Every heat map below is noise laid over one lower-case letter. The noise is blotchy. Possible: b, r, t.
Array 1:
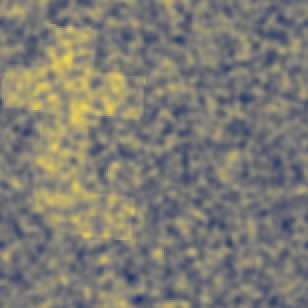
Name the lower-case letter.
t
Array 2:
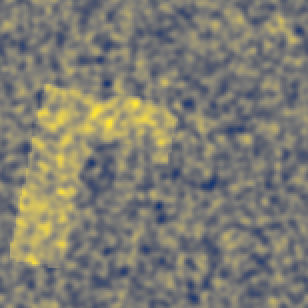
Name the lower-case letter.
r
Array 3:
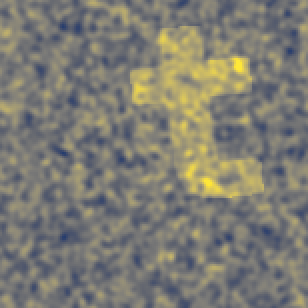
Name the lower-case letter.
t
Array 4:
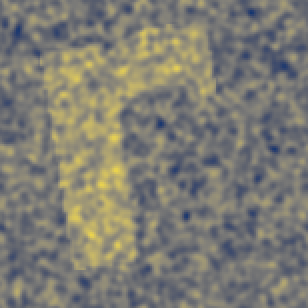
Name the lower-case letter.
r
